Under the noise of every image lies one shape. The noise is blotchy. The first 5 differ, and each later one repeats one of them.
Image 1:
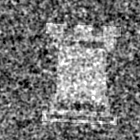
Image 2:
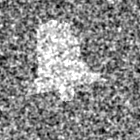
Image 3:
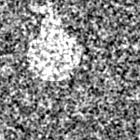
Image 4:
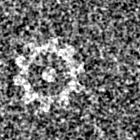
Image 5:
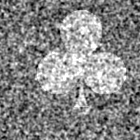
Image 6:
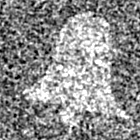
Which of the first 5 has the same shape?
2
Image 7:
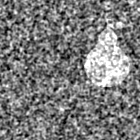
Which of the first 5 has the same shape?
3
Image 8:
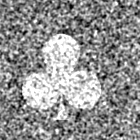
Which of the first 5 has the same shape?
5
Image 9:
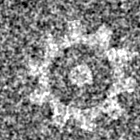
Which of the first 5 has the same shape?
4
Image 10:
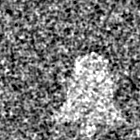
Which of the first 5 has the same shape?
2
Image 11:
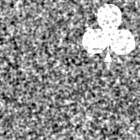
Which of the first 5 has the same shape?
5
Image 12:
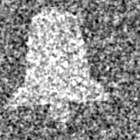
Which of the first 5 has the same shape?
2
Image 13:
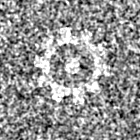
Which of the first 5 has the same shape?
4
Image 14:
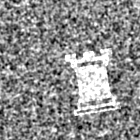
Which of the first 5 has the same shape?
1
